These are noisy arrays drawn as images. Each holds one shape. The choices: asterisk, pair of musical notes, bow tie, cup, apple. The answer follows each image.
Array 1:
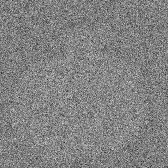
apple
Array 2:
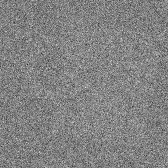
cup
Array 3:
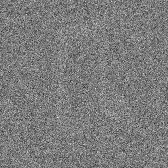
pair of musical notes
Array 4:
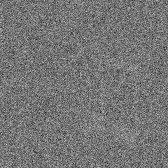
pair of musical notes
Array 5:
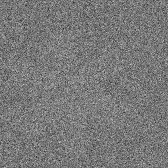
asterisk
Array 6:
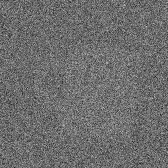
cup
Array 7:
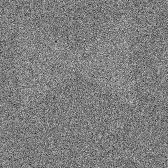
bow tie
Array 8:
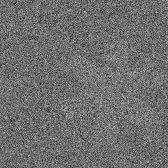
asterisk
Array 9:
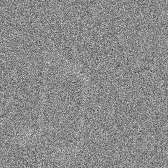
pair of musical notes
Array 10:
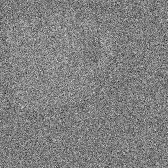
cup
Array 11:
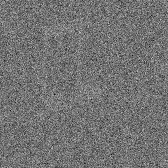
pair of musical notes
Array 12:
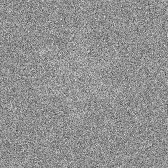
asterisk
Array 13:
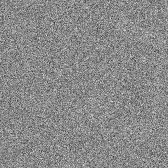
pair of musical notes
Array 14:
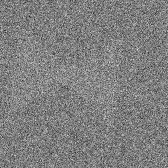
bow tie
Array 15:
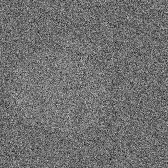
apple
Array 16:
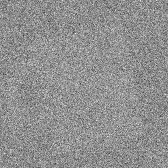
cup
